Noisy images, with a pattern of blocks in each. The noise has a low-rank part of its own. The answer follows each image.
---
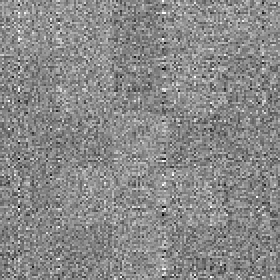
left and right mirror each other
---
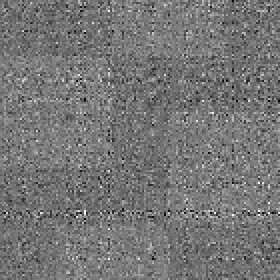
the same after a half turn
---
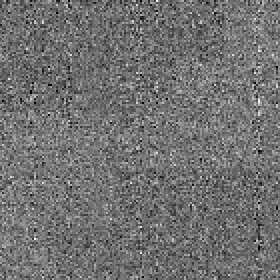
the same after a half turn
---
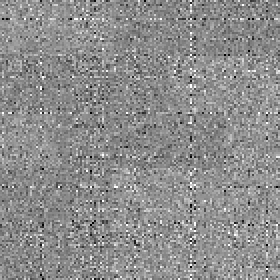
no symmetry
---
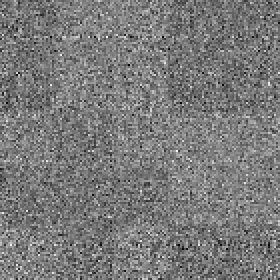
mirrored about the diagonal from the bottom left
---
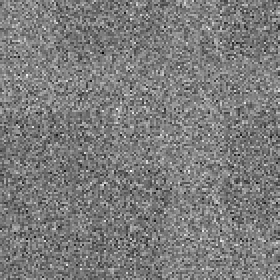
mirrored about the diagonal from the bottom left
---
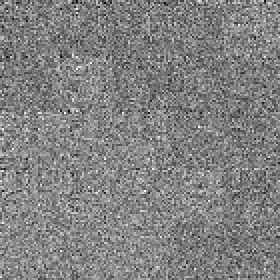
mirrored about the diagonal from the bottom left
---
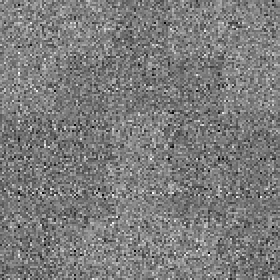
left and right mirror each other
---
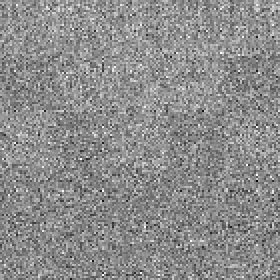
left and right mirror each other
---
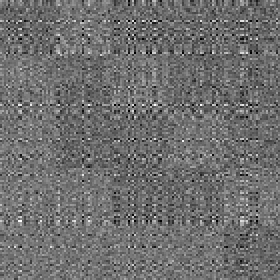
mirrored about the diagonal from the bottom left
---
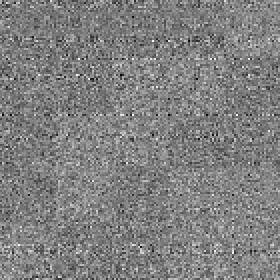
mirrored about the diagonal from the top left
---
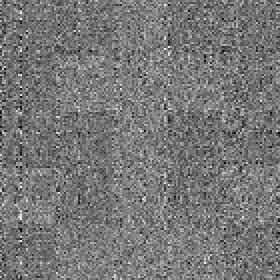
left and right mirror each other
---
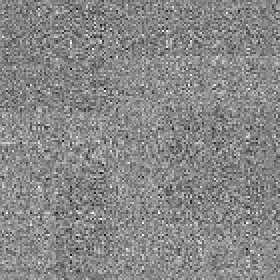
no symmetry
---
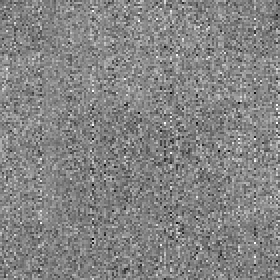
left and right mirror each other
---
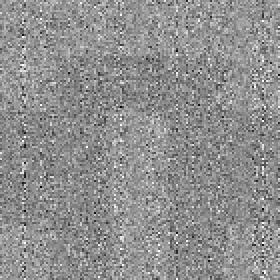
left and right mirror each other
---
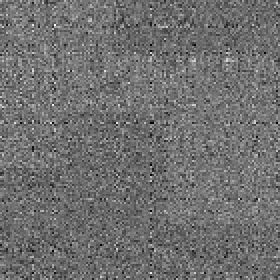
no symmetry
